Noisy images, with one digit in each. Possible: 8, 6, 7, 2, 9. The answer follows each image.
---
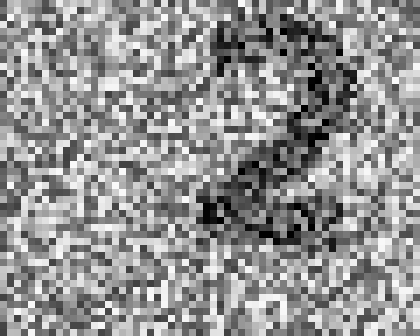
dark 2
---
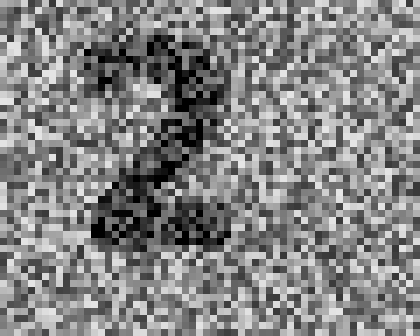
dark 2
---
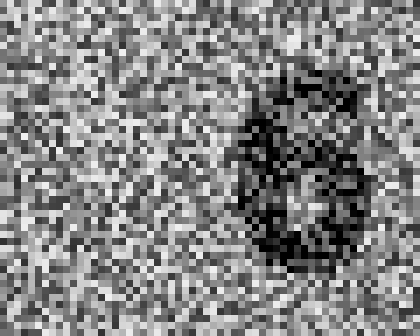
dark 6
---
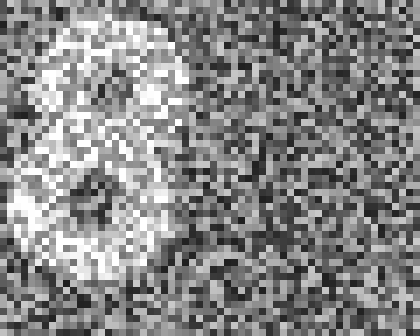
light 8
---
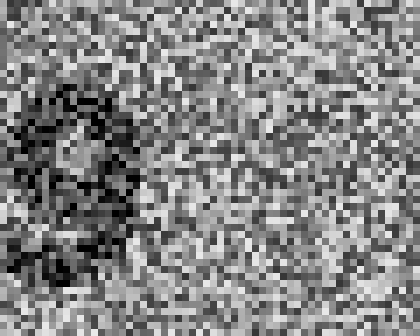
dark 9
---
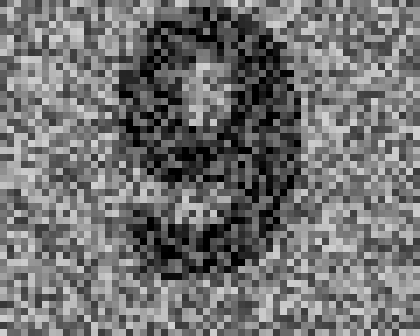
dark 9
